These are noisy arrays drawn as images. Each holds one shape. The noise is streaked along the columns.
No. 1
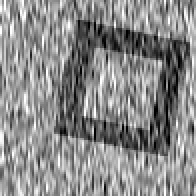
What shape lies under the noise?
square frame
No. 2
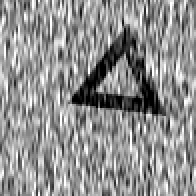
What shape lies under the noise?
triangle frame
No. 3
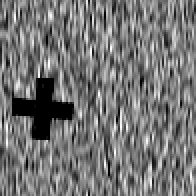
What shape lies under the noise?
cross
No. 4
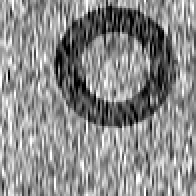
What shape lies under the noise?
ring
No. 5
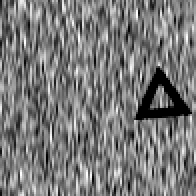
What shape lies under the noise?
triangle frame
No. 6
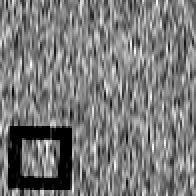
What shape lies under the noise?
square frame
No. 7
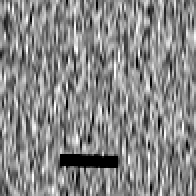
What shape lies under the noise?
bar
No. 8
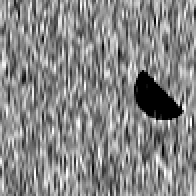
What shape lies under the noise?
half disc
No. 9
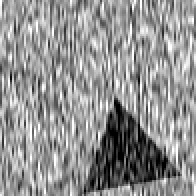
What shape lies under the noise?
triangle
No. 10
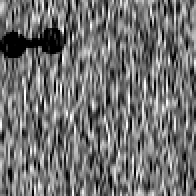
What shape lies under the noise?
dumbbell
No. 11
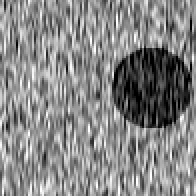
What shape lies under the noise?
disc
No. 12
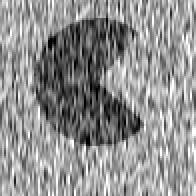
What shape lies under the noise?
disc with a wedge cut out
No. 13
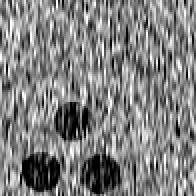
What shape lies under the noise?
three dots
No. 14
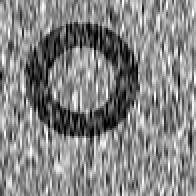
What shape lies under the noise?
ring
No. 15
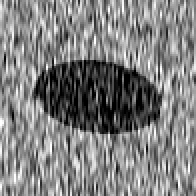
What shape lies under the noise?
ellipse
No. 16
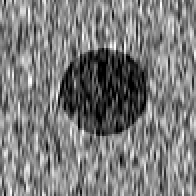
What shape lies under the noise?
disc
